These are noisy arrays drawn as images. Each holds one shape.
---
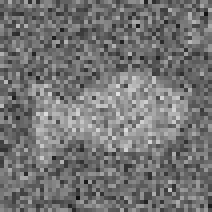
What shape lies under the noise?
fish
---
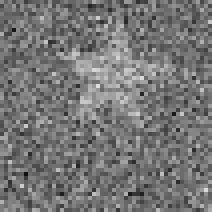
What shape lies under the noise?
star
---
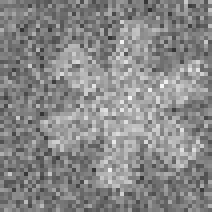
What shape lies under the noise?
asterisk
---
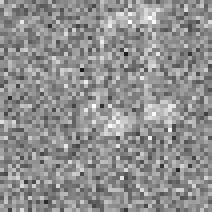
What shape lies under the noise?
pair of musical notes
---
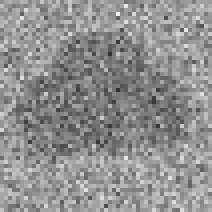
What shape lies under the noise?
cloud
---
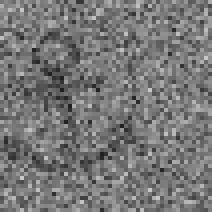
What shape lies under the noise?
anchor
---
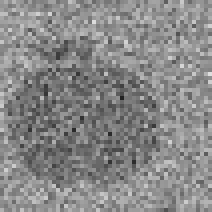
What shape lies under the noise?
apple
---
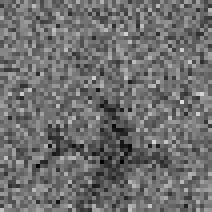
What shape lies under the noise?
airplane
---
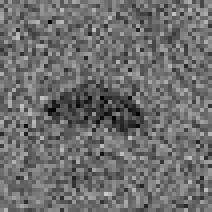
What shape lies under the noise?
umbrella
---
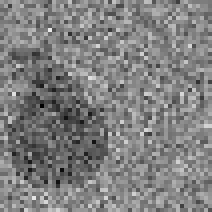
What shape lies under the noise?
pear
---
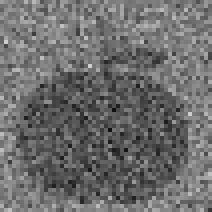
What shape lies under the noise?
apple
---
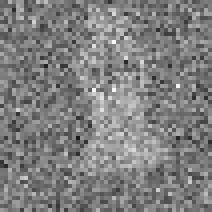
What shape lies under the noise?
chess bishop
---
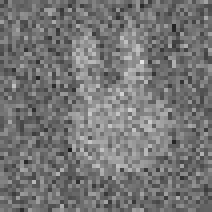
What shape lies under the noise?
rabbit's head
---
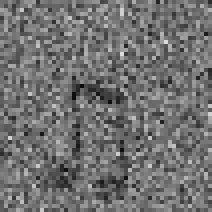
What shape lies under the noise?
pair of musical notes
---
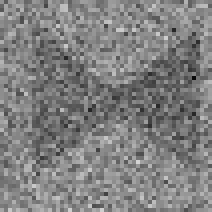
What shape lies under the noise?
bow tie
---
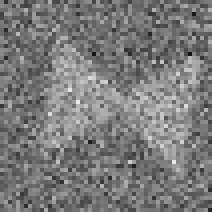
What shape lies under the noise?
bow tie
